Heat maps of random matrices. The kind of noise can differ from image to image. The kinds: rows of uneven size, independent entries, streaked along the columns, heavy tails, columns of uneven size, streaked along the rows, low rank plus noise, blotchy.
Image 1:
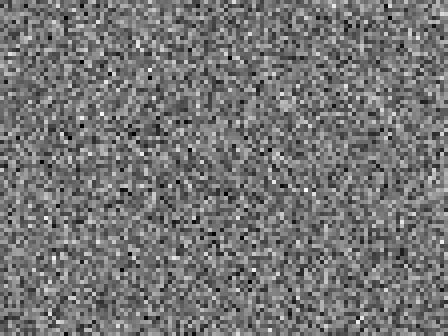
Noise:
independent entries
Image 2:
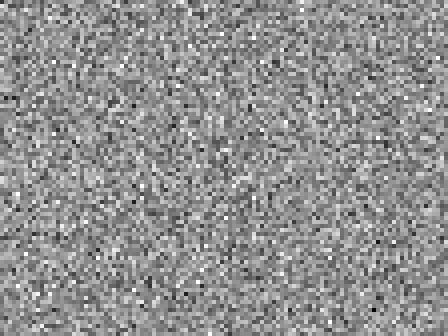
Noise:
independent entries
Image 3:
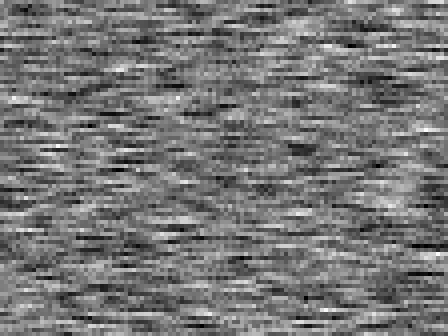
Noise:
streaked along the rows
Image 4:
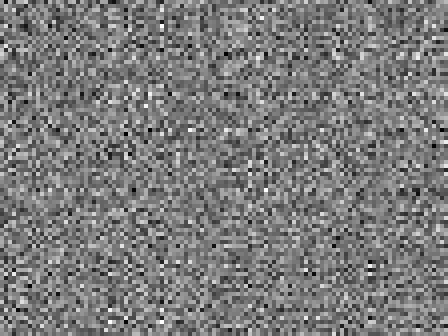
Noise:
low rank plus noise
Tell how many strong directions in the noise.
two
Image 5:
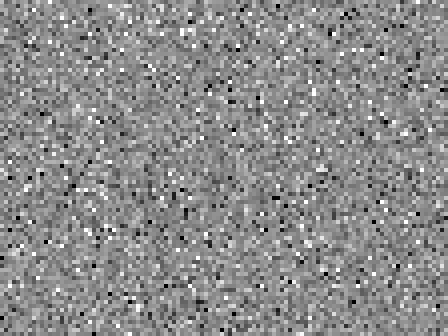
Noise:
heavy tails
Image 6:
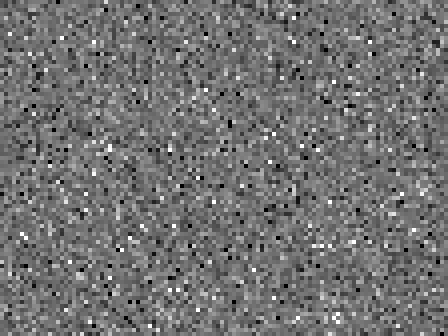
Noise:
heavy tails
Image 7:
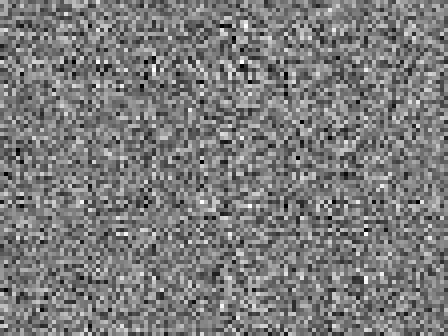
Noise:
low rank plus noise
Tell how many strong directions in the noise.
five to eight
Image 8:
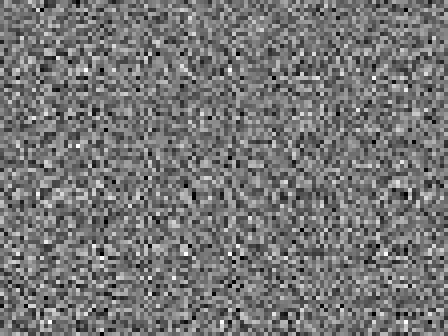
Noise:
low rank plus noise
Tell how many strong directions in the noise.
two
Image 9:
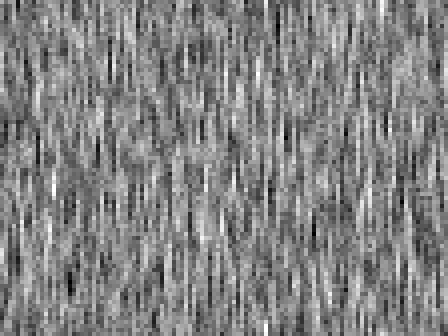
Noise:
streaked along the columns
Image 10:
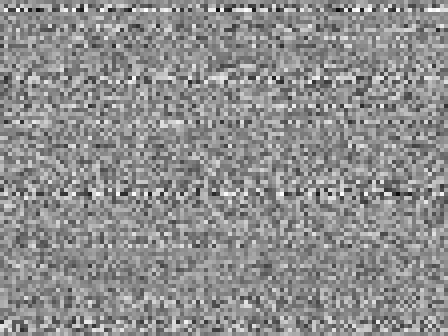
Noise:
rows of uneven size
